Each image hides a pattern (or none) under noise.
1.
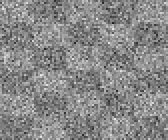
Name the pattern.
a checkerboard
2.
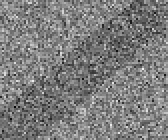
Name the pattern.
a diagonal band
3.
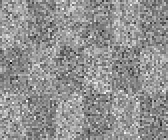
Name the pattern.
a checkerboard
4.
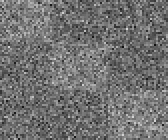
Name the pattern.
blocks along the diagonal
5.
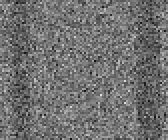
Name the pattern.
bands of columns
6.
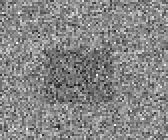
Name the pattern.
one block
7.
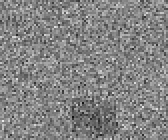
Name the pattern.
one block
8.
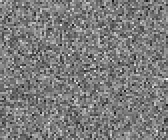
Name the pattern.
only noise
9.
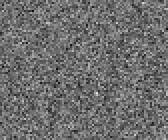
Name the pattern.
only noise
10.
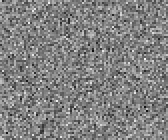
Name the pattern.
only noise
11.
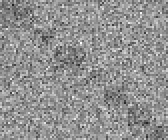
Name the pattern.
blocks along the diagonal
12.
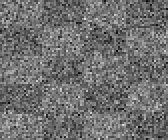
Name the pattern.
a checkerboard
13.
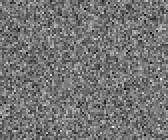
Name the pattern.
only noise
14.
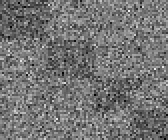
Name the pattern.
blocks along the diagonal
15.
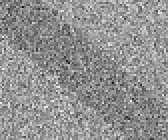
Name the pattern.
a diagonal band
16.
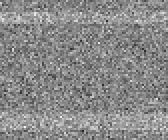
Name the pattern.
bands of rows
